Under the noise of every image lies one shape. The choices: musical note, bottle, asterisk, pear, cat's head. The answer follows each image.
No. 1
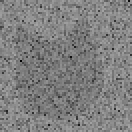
dark cat's head
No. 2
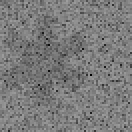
dark asterisk
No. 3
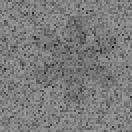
dark asterisk
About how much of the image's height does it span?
two thirds
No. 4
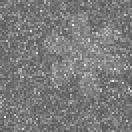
light asterisk
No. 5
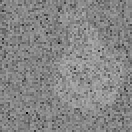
light pear
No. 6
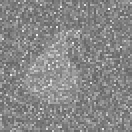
light pear
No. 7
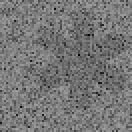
dark asterisk
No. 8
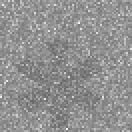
dark asterisk
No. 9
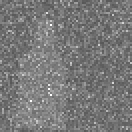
light bottle
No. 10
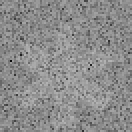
light asterisk
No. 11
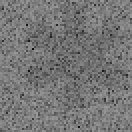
dark asterisk
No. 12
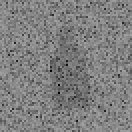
dark bottle
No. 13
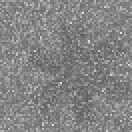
dark asterisk
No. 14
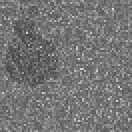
dark pear
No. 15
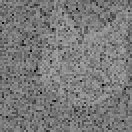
light cat's head
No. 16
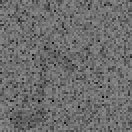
dark musical note
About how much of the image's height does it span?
two thirds
